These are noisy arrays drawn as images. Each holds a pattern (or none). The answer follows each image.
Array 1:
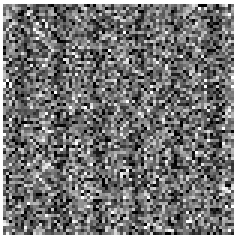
vertical stripes
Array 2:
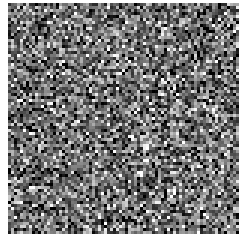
only noise
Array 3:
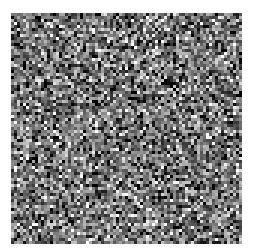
only noise
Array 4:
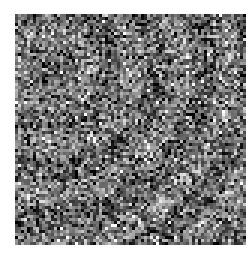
rings round one point
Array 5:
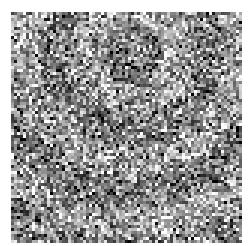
rings round one point
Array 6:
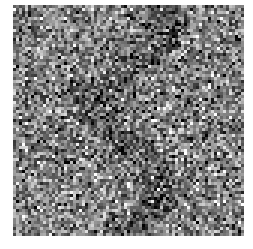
a wavy band
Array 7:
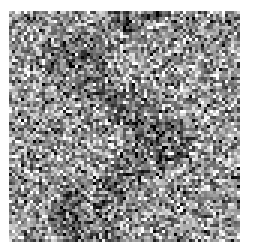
a wavy band
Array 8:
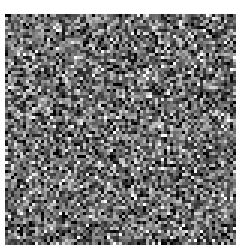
only noise
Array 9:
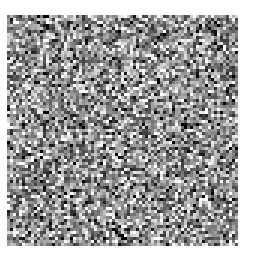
only noise
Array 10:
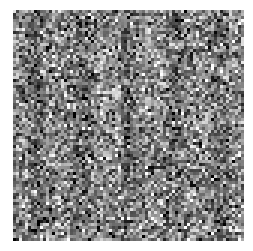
vertical stripes
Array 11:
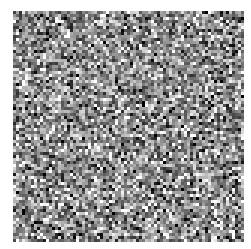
only noise
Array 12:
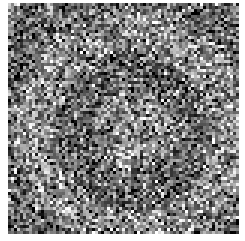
rings round one point
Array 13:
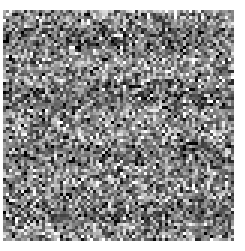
horizontal stripes
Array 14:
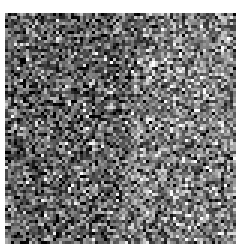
a sharp edge
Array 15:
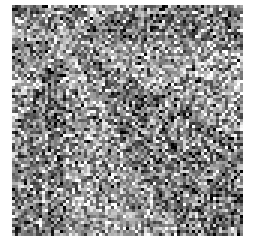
spokes from one point
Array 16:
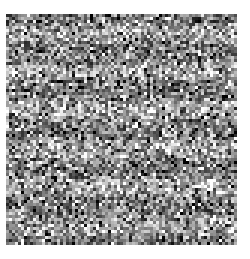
horizontal stripes
